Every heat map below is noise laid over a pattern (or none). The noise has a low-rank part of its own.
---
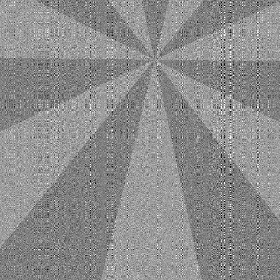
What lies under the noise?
spokes from one point
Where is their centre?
top middle
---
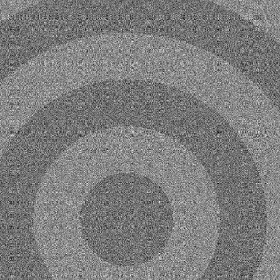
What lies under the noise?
rings round one point
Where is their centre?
bottom middle
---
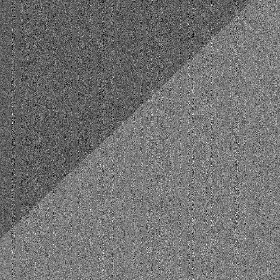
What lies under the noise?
a sharp edge
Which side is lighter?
bottom right
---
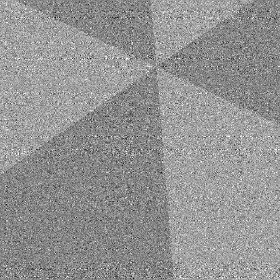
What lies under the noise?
spokes from one point
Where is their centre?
top middle
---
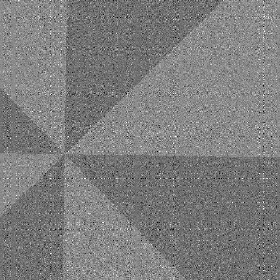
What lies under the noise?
spokes from one point
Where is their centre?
middle left
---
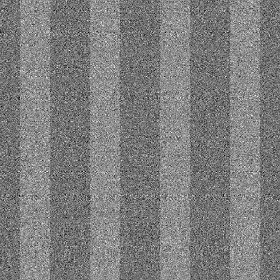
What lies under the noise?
vertical stripes
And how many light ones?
4
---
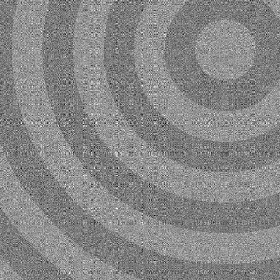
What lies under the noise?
rings round one point
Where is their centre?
top right
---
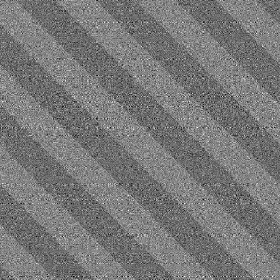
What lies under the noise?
diagonal stripes
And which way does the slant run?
top left to bottom right
